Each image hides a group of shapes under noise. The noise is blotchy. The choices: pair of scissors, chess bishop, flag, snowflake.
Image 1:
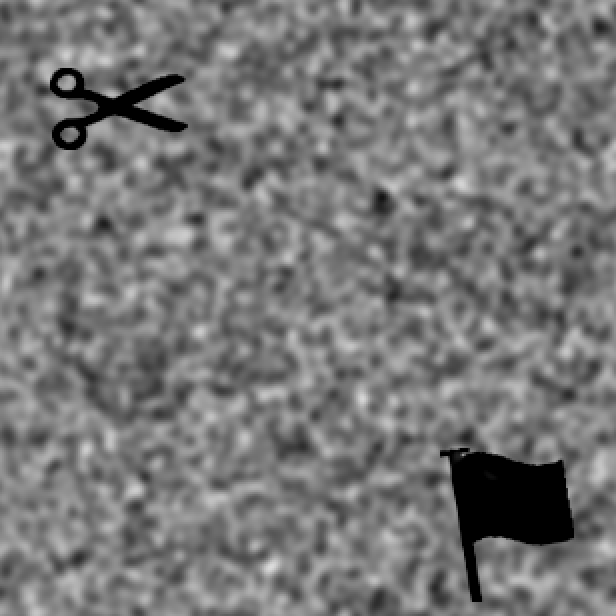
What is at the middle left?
nothing
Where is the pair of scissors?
top left
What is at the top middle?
nothing
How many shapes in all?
2
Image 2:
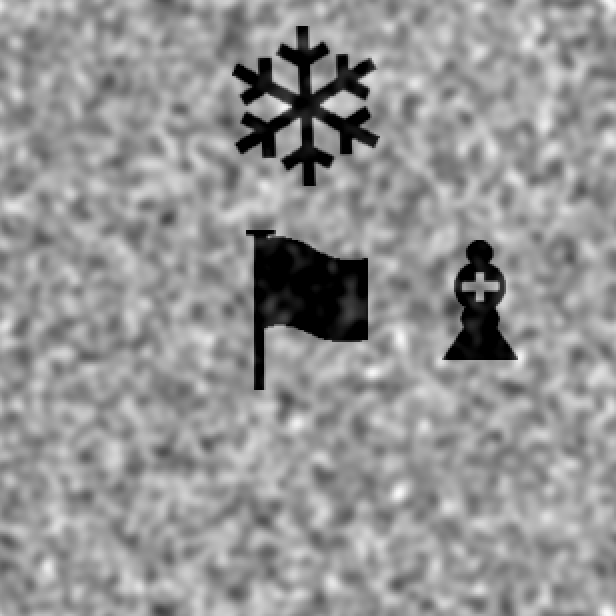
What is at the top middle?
snowflake
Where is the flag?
centre
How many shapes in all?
3
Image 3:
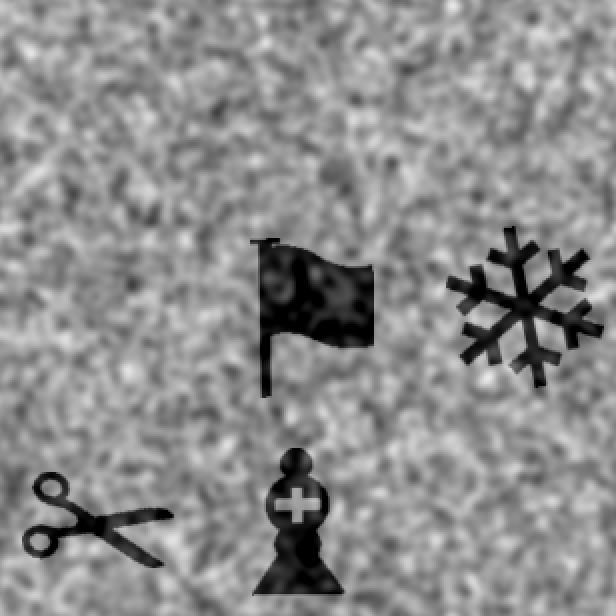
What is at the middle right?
snowflake
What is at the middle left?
nothing
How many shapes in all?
4
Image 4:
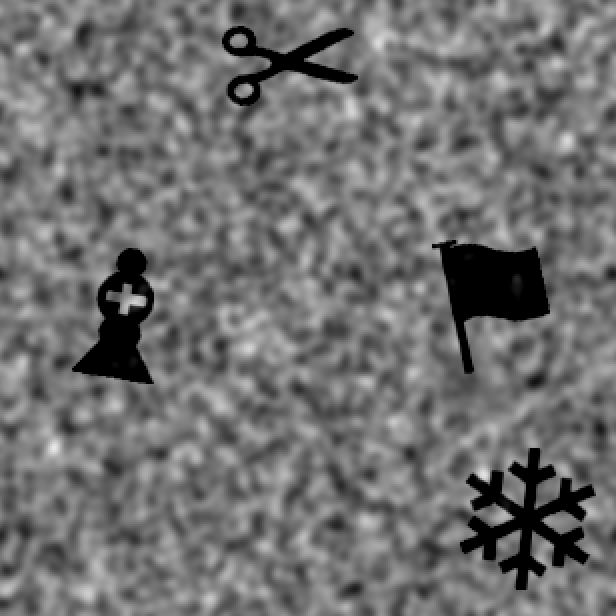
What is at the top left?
nothing
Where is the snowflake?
bottom right
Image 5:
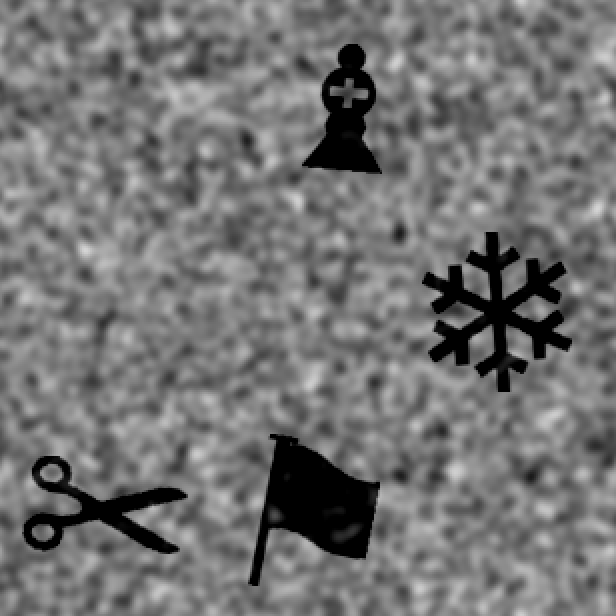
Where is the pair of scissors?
bottom left
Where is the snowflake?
middle right
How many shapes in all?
4
